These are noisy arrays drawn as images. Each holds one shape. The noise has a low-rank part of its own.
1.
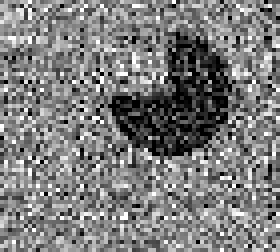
disc with a wedge cut out
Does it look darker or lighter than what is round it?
darker
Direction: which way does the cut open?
up and left
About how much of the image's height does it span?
half
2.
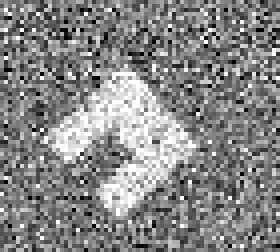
square with a notch
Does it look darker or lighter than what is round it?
lighter
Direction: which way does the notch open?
down and left
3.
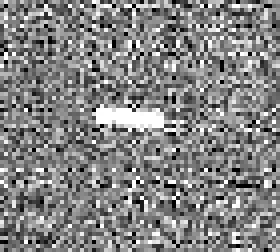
bar
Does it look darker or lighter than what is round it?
lighter
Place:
centre
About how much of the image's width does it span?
a quarter
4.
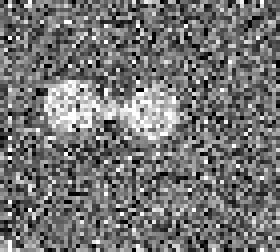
dumbbell
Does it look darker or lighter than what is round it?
lighter
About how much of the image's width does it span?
half
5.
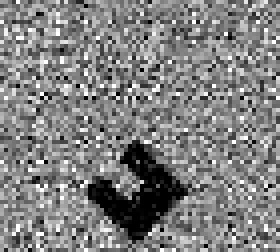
square with a notch
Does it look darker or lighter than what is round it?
darker
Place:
bottom middle
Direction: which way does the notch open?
up and left
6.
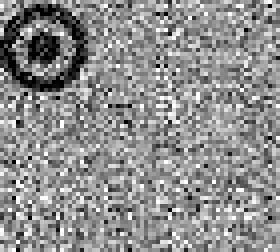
bullseye
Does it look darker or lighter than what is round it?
darker
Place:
top left
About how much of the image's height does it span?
a third
